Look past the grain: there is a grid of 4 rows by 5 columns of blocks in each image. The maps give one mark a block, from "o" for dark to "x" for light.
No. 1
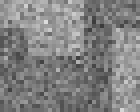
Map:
x x x o o
o x x o x
o o o o x
o o o o x
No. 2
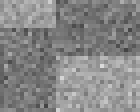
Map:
x x o o o
o o o o o
o o x x x
o o x x x
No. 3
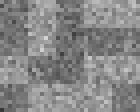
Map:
o x o x x
o x o o o
x o o x x
o x x x o
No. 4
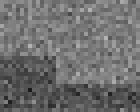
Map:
x x x x x
x x x x x
o o x x x
o o o o o
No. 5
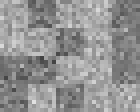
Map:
x o x x o
x x o x o
o o x x o
o x o x x
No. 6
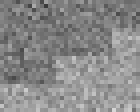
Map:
o o o o o
o o o o x
o o x x x
x x x x x
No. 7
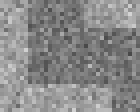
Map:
x o o x x
x o o o o
x o o o o
x x x x o
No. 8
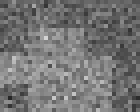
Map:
o o o o o
o x x o o
x x x x o
o x x x o
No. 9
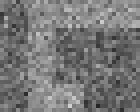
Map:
o x x x x
o x o o o
o x o o o
o x x o o
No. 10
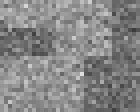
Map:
x x x x o
o o x x o
x x x o o
x x x o o
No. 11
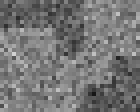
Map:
o o o x x
x x o x x
x x x x o
x x x o o
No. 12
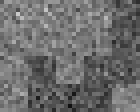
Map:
x x x x o
x x x x o
x o x o o
x o o o x
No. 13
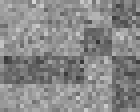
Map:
x x x x o
x x x o x
o o o x o
x x x x o
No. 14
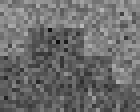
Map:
x x x x x
x o o x x
o o o o x
o o o o o
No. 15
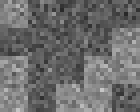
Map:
x o o o o
o o o o x
x o o x x
x o x x o
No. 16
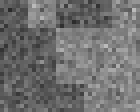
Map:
o x o o x
o o x x x
o o x x x
o o o x x
